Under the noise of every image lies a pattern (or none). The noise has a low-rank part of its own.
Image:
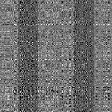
vertical stripes
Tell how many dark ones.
2
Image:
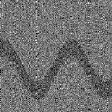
a wavy band
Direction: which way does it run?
left to right
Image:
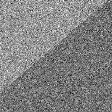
a sharp edge
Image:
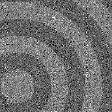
rings round one point
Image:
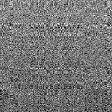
a smooth slope
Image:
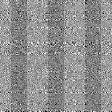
vertical stripes
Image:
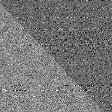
a sharp edge
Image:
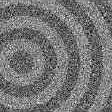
rings round one point
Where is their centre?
middle left
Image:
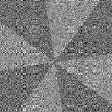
spokes from one point
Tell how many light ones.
4
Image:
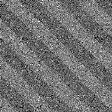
diagonal stripes
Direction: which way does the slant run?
top left to bottom right
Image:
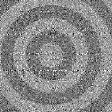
rings round one point
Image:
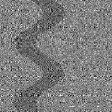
a wavy band
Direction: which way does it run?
top to bottom
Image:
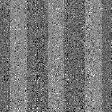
vertical stripes
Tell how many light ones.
3
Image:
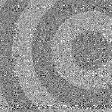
rings round one point
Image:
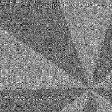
spokes from one point
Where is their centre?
bottom right
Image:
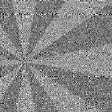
spokes from one point
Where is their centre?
middle left
